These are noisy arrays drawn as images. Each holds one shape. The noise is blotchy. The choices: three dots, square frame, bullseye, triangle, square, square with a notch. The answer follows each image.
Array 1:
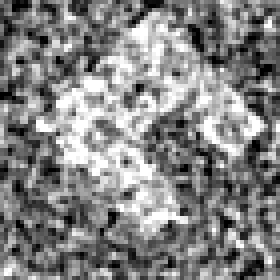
square with a notch
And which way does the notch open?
down and right
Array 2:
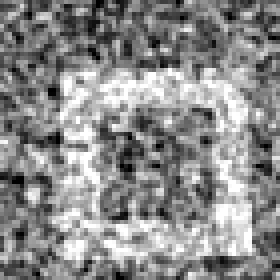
square frame
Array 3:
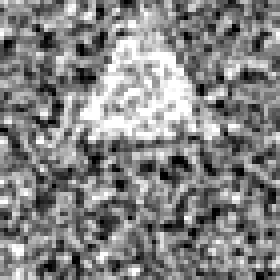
triangle
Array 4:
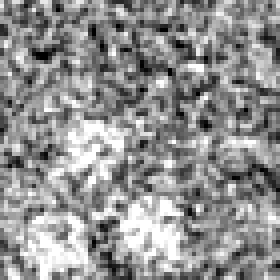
three dots
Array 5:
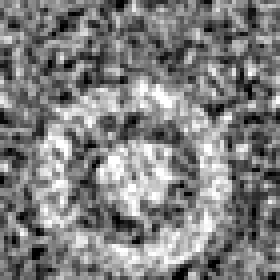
bullseye
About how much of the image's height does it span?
two thirds
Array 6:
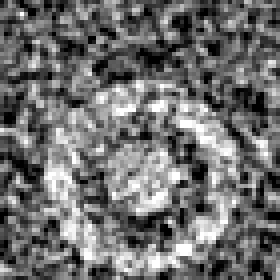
bullseye
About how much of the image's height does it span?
two thirds
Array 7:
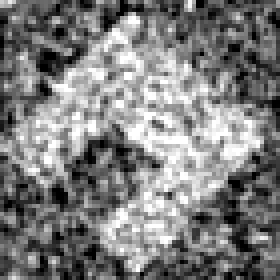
square with a notch
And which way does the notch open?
down and left
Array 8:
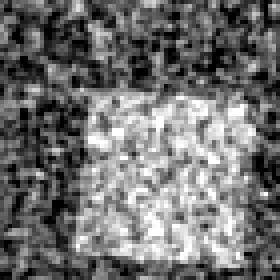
square
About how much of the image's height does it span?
two thirds
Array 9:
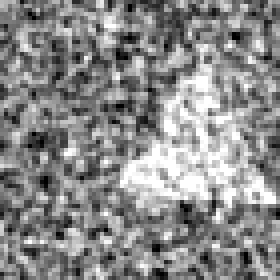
triangle
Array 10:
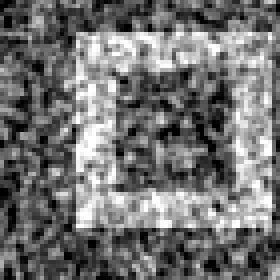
square frame
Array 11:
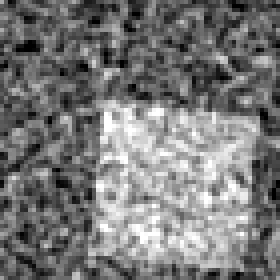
square
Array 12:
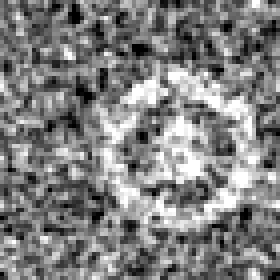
bullseye
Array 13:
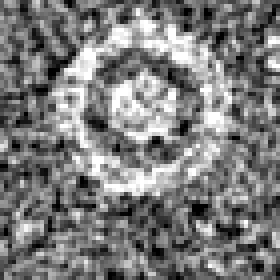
bullseye
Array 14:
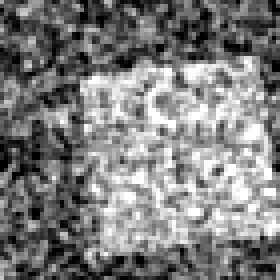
square
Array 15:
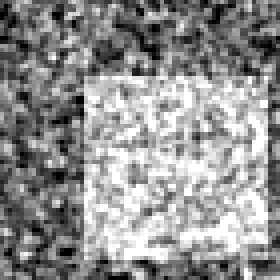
square
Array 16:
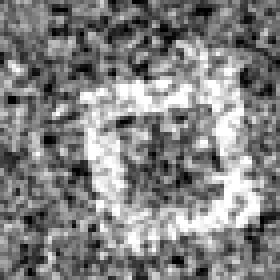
square frame
